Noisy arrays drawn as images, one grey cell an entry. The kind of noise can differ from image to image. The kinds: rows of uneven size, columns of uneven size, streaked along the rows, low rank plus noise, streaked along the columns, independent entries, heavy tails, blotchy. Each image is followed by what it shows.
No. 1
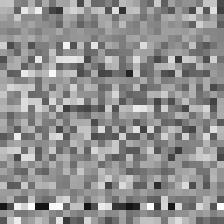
rows of uneven size
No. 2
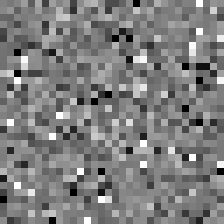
heavy tails
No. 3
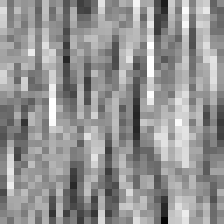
streaked along the columns
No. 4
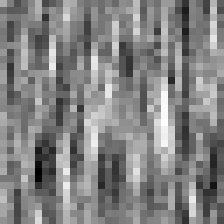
streaked along the columns
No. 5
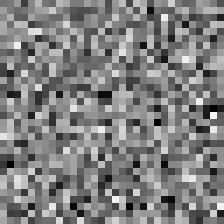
independent entries
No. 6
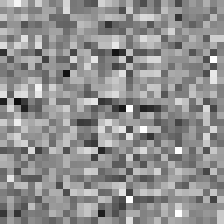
low rank plus noise
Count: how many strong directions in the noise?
two
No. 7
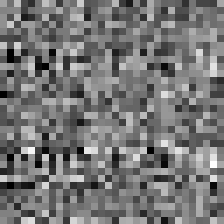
low rank plus noise
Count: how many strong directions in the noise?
three or four
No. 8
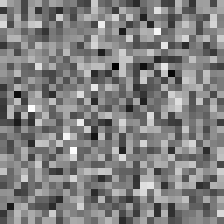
independent entries
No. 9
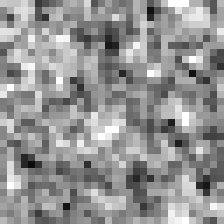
blotchy
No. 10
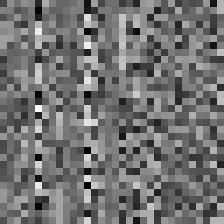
columns of uneven size
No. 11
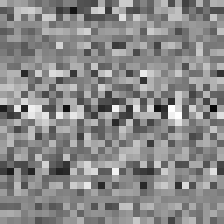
rows of uneven size
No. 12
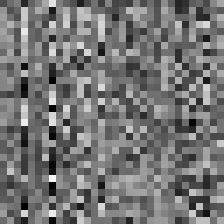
columns of uneven size
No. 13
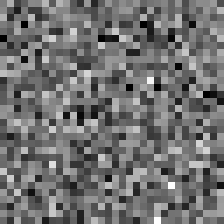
independent entries
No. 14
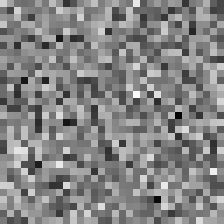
independent entries
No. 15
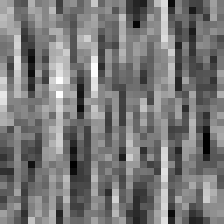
streaked along the columns
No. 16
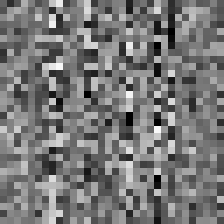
columns of uneven size
